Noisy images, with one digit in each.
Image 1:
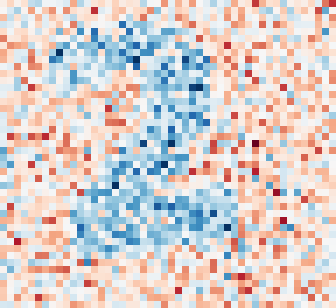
2
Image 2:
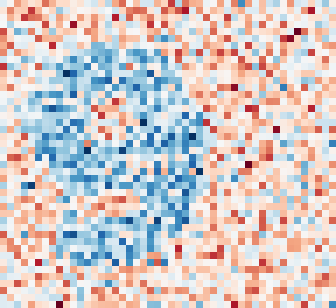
9
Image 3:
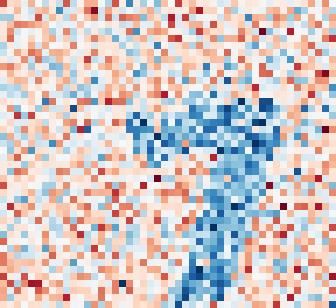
7
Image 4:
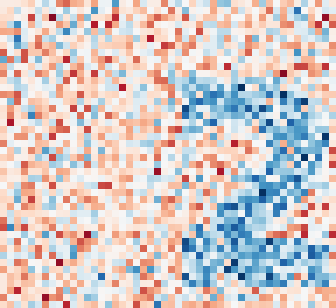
2
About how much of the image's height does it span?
two thirds
